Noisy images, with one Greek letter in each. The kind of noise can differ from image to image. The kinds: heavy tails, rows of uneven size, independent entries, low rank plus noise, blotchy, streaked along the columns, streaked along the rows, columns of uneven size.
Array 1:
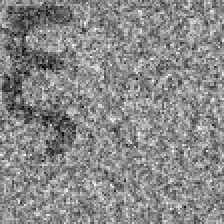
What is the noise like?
blotchy
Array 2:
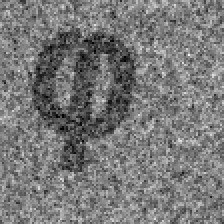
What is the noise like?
blotchy
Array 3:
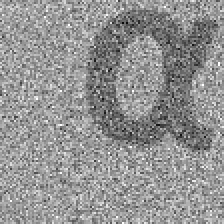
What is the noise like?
low rank plus noise
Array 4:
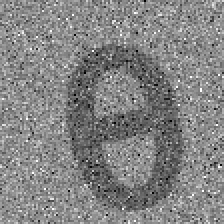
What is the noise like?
heavy tails
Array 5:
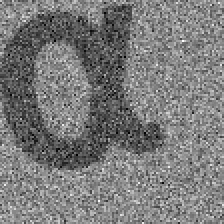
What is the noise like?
independent entries
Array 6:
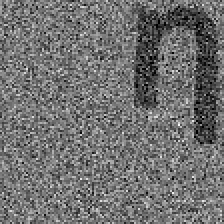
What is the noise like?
low rank plus noise
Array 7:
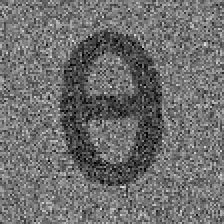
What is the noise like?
low rank plus noise
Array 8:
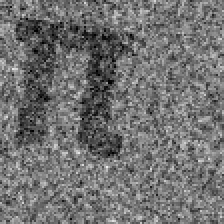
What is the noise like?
blotchy
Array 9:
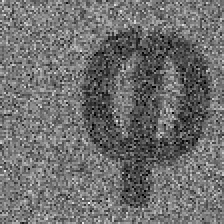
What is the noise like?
independent entries
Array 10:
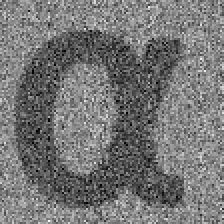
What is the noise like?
columns of uneven size
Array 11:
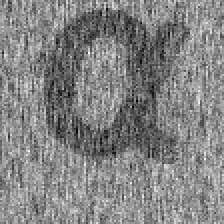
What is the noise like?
streaked along the columns
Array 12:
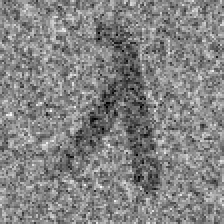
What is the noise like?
blotchy
